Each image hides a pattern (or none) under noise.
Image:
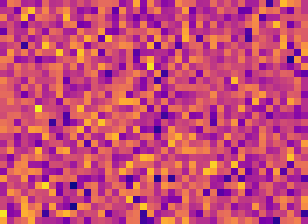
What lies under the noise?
only noise
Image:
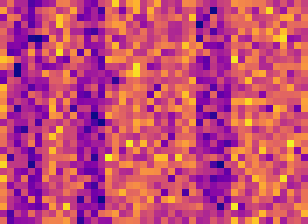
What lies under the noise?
bands of columns
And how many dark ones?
3
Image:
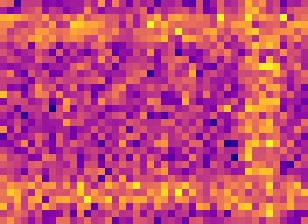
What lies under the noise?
bands of rows crossing bands of columns
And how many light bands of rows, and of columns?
2 and 1
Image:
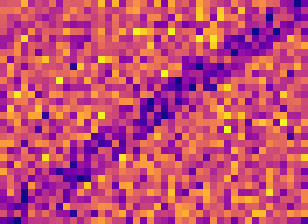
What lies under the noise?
a diagonal band
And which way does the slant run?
bottom left to top right
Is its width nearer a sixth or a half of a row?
a sixth
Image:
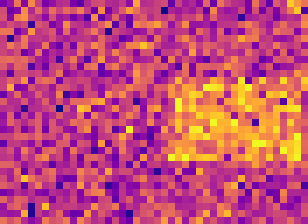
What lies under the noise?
one block
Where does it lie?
middle right
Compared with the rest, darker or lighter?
lighter
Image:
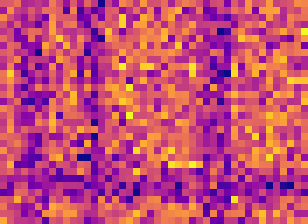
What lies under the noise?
bands of rows crossing bands of columns
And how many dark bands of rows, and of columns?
1 and 3
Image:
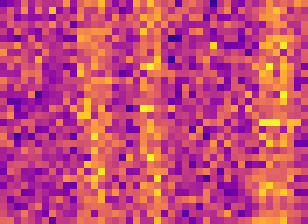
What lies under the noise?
bands of columns
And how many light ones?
3
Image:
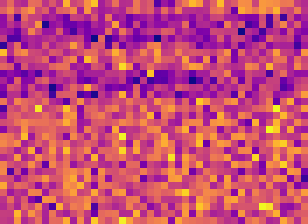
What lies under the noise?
bands of rows
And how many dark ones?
2
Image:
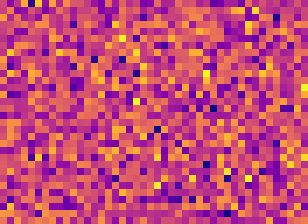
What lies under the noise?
only noise
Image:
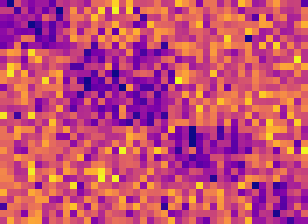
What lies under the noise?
blocks along the diagonal
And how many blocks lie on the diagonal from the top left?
4
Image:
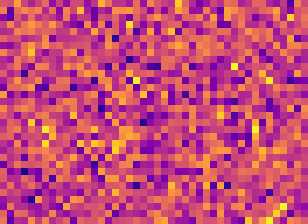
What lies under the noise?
only noise
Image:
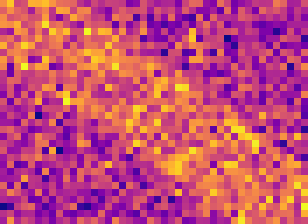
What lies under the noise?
a diagonal band
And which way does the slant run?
top left to bottom right
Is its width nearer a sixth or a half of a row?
a half
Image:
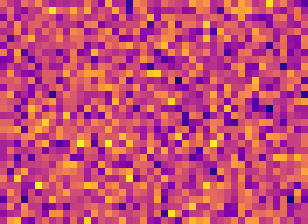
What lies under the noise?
only noise
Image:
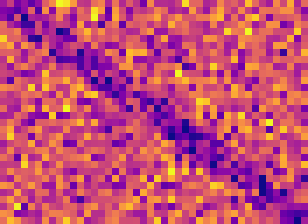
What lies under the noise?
a diagonal band
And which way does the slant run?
top left to bottom right
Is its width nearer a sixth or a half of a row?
a sixth
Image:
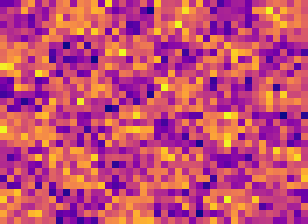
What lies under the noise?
a checkerboard
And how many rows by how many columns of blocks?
6 by 6
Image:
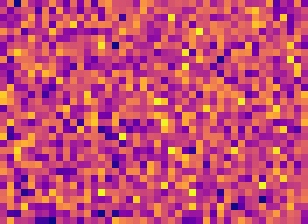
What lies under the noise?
only noise
